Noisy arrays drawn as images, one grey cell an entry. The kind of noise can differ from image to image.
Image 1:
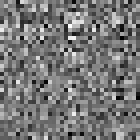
low rank plus noise
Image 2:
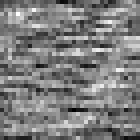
streaked along the rows
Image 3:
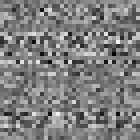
rows of uneven size
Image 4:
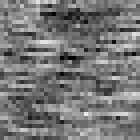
streaked along the rows
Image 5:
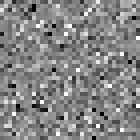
heavy tails
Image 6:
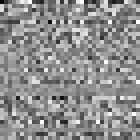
rows of uneven size
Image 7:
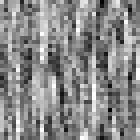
streaked along the columns
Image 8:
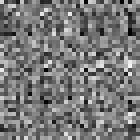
low rank plus noise
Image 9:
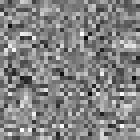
low rank plus noise
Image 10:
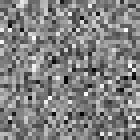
independent entries
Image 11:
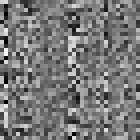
columns of uneven size
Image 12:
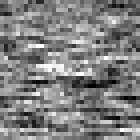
streaked along the rows
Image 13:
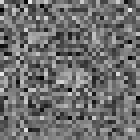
low rank plus noise
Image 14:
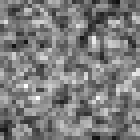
blotchy
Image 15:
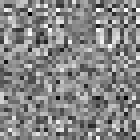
low rank plus noise
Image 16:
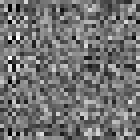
low rank plus noise
